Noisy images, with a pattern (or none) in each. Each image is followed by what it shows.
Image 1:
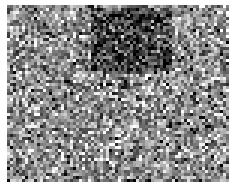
one block
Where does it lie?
top middle
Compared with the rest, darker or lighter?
darker
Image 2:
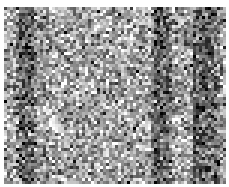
bands of columns
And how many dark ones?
3
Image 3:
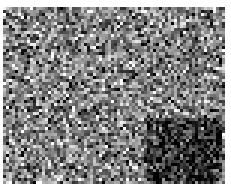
one block
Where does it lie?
bottom right
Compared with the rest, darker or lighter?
darker
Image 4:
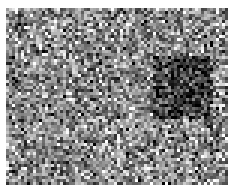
one block
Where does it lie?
middle right
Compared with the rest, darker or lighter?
darker
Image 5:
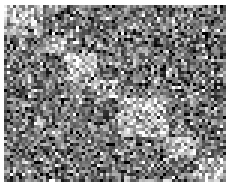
blocks along the diagonal
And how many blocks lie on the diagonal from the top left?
7
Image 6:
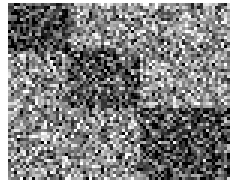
blocks along the diagonal
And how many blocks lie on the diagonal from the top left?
3
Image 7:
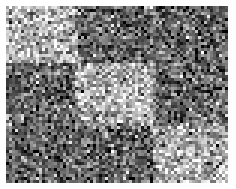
blocks along the diagonal
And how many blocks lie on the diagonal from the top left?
3
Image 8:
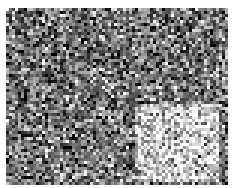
one block
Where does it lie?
bottom right
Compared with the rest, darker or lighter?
lighter
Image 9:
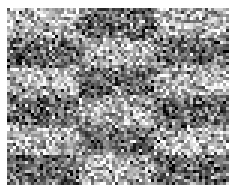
a checkerboard
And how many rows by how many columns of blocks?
6 by 3
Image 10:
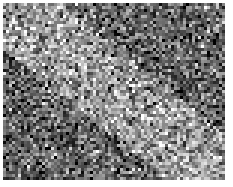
a diagonal band
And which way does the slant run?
top left to bottom right
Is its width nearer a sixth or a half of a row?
a half
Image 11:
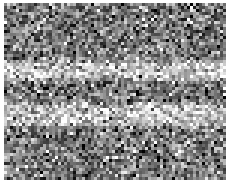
bands of rows
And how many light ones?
2
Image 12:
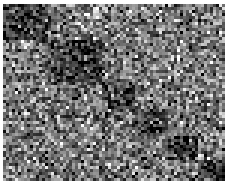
blocks along the diagonal
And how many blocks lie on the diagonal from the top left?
6
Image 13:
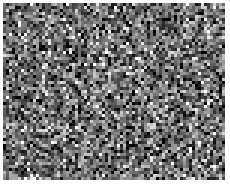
only noise
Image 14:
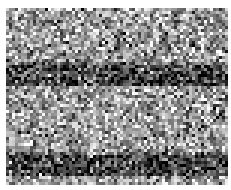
bands of rows
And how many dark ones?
2
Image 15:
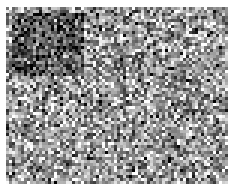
one block
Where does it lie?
top left
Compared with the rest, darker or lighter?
darker
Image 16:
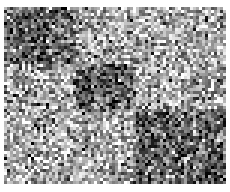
blocks along the diagonal
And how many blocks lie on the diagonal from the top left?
3
